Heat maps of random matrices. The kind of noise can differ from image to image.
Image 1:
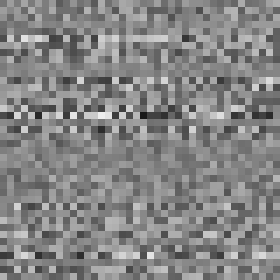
rows of uneven size
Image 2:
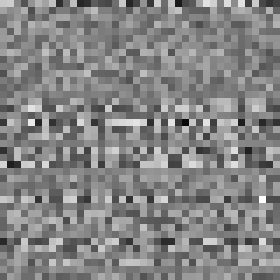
rows of uneven size
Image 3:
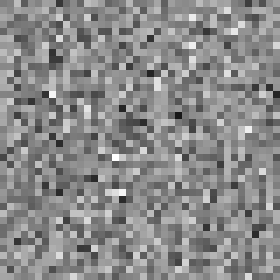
independent entries
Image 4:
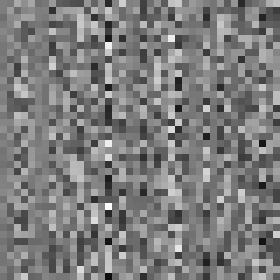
columns of uneven size
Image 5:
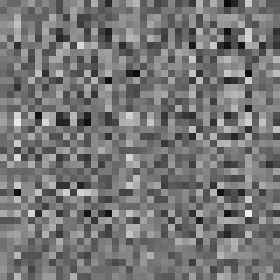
low rank plus noise
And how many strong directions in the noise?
two
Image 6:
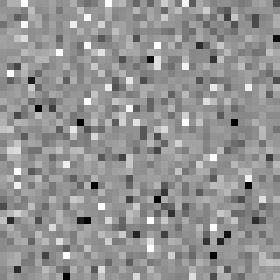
heavy tails
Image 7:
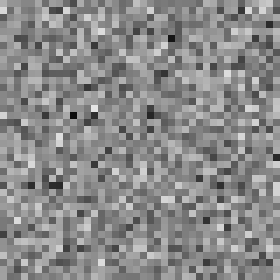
independent entries
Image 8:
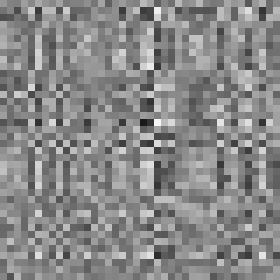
low rank plus noise
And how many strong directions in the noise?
one
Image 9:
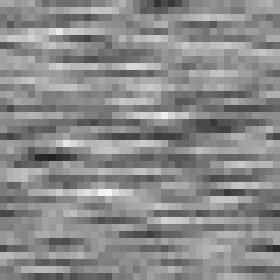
streaked along the rows
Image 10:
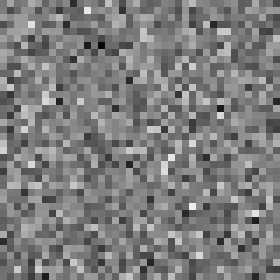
independent entries
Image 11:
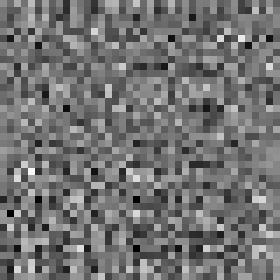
low rank plus noise
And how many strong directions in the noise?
three or four
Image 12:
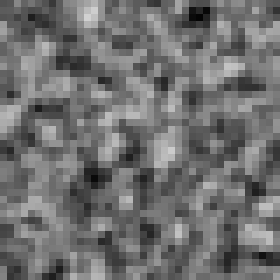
blotchy
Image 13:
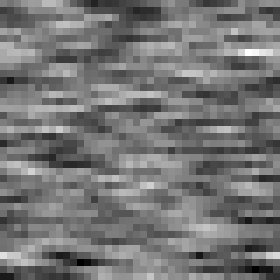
streaked along the rows
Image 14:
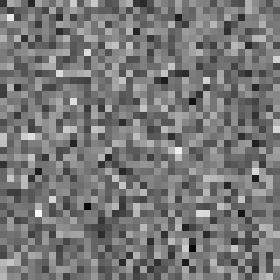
independent entries
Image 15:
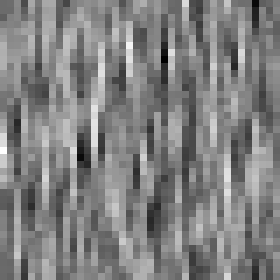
streaked along the columns
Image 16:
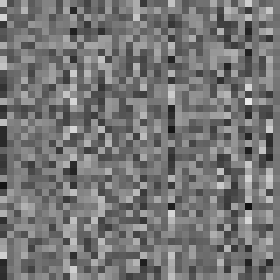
columns of uneven size
